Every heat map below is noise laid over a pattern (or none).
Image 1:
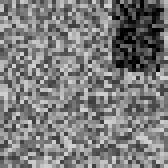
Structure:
one block
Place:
top right
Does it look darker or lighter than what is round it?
darker
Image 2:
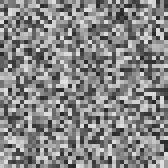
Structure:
only noise
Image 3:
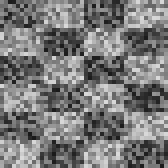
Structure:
a checkerboard
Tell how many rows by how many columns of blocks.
6 by 4
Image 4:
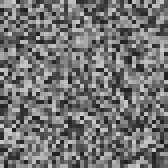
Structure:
only noise
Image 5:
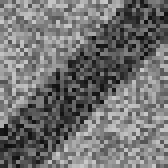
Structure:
a diagonal band
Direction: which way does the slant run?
bottom left to top right
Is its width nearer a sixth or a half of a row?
a half
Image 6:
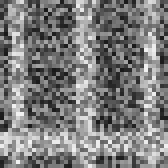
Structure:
bands of rows crossing bands of columns
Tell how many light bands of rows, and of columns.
1 and 3
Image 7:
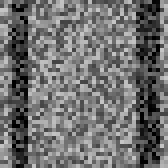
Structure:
bands of columns
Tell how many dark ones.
2
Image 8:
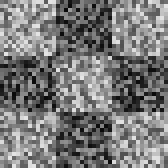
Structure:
a checkerboard
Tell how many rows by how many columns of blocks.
3 by 3
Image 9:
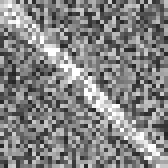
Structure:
a diagonal band
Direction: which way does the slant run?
top left to bottom right
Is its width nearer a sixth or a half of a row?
a sixth
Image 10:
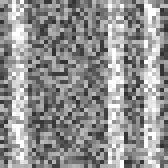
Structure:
bands of columns
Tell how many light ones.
3
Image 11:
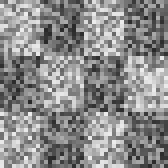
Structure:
a checkerboard
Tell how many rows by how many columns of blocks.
3 by 4
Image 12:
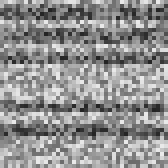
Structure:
bands of rows
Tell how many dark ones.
5
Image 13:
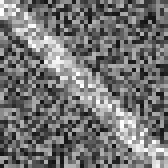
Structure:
a diagonal band
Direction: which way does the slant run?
top left to bottom right
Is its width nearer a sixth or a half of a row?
a sixth
